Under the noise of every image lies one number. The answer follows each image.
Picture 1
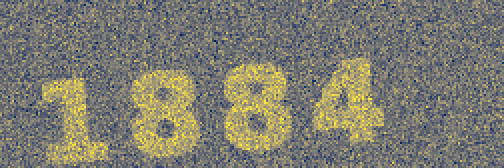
1884
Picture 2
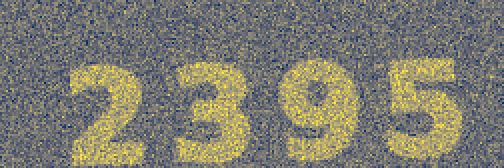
2395
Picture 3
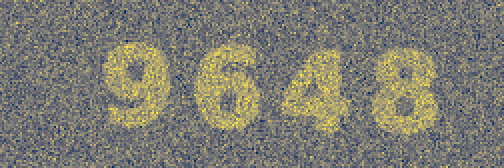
9648
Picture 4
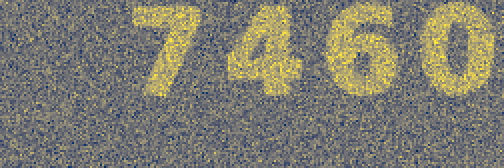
7460
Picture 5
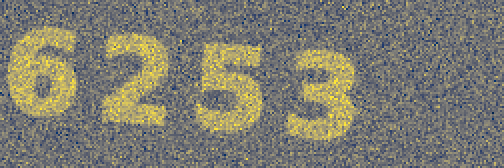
6253
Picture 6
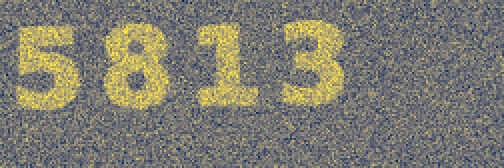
5813
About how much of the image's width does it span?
two thirds
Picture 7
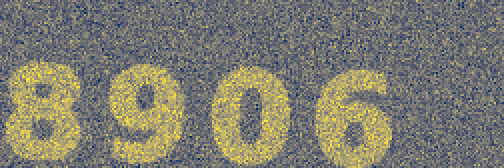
8906
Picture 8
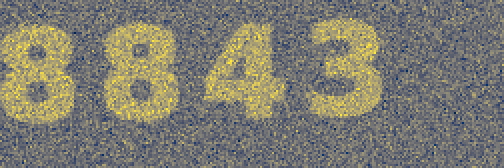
8843
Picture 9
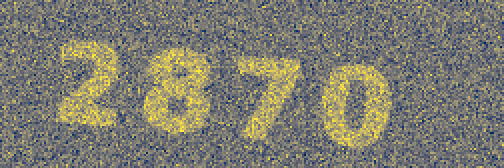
2870
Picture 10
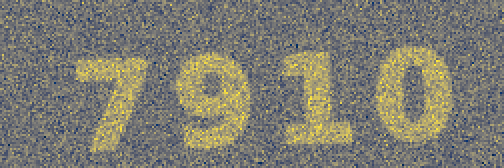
7910
